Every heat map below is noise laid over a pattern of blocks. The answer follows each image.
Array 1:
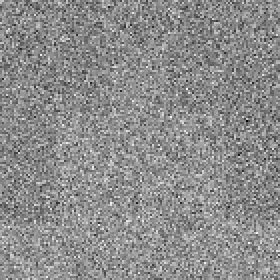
left and right mirror each other
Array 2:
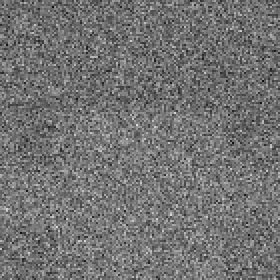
left and right mirror each other
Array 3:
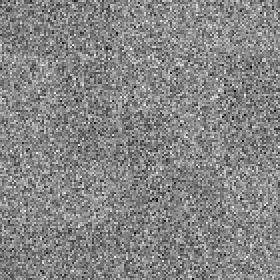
no symmetry
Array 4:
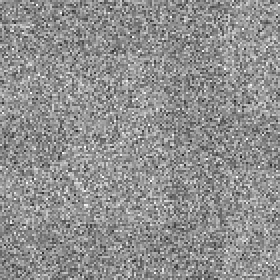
top and bottom mirror each other
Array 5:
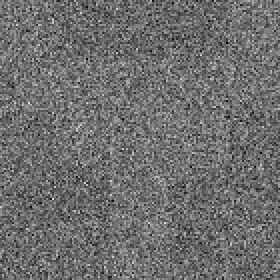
left and right mirror each other
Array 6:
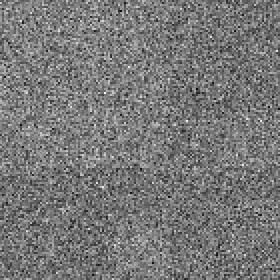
mirrored about the diagonal from the top left
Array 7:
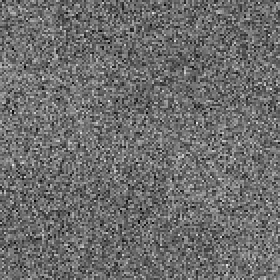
the same after a half turn
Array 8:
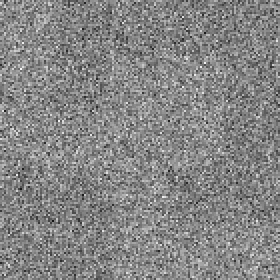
mirrored about the diagonal from the bottom left
